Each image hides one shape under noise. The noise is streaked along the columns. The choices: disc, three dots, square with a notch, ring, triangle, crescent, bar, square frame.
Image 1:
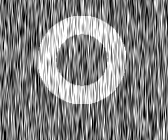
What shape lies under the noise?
ring
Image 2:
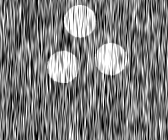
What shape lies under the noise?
three dots
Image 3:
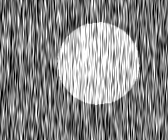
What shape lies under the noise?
disc
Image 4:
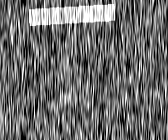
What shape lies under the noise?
bar
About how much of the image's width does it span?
half
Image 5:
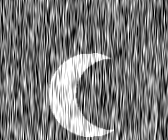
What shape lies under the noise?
crescent
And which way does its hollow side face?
right
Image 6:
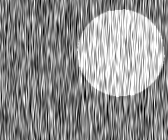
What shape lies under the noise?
disc
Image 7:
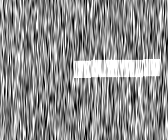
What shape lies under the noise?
bar
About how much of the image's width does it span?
half
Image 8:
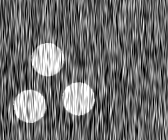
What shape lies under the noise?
three dots
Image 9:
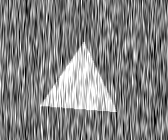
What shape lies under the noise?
triangle
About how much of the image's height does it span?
half
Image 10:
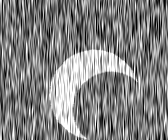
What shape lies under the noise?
crescent
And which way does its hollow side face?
down and right
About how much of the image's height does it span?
two thirds
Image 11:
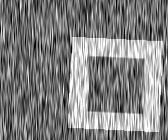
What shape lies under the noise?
square frame
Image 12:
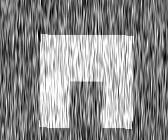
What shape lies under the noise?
square with a notch
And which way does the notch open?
down
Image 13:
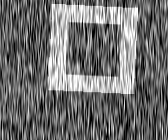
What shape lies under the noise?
square frame
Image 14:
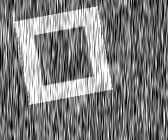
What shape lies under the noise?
square frame
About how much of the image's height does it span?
two thirds
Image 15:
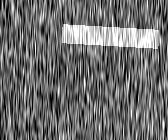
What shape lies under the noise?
bar
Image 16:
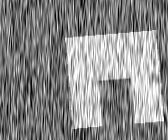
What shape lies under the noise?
square with a notch
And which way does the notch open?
down
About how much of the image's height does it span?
two thirds
